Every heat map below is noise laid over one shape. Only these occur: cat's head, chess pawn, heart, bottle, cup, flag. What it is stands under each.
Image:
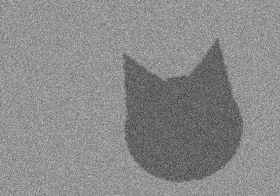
cat's head
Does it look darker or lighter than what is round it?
darker
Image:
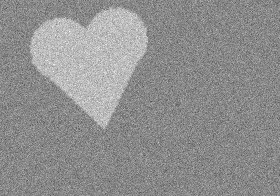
heart
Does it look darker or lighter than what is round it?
lighter
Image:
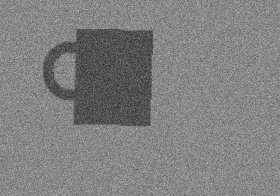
cup
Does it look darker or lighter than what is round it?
darker
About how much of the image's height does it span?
half
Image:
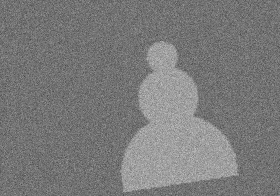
chess pawn
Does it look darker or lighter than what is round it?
lighter
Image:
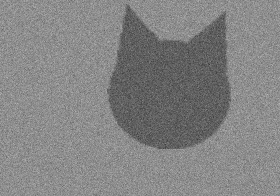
cat's head
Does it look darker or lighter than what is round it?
darker
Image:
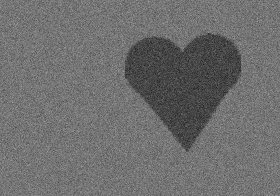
heart
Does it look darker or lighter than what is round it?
darker
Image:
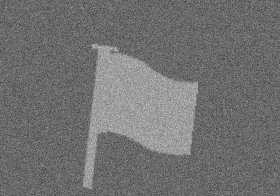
flag
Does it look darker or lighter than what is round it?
lighter
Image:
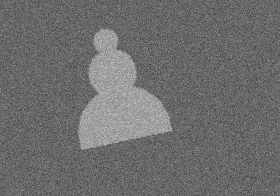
chess pawn
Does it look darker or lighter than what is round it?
lighter
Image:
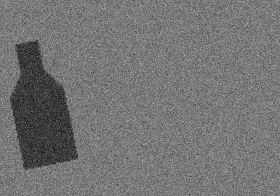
bottle
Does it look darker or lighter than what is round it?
darker
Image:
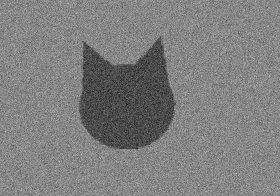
cat's head
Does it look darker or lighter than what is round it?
darker
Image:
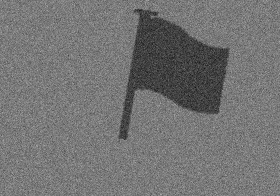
flag
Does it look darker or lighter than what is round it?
darker
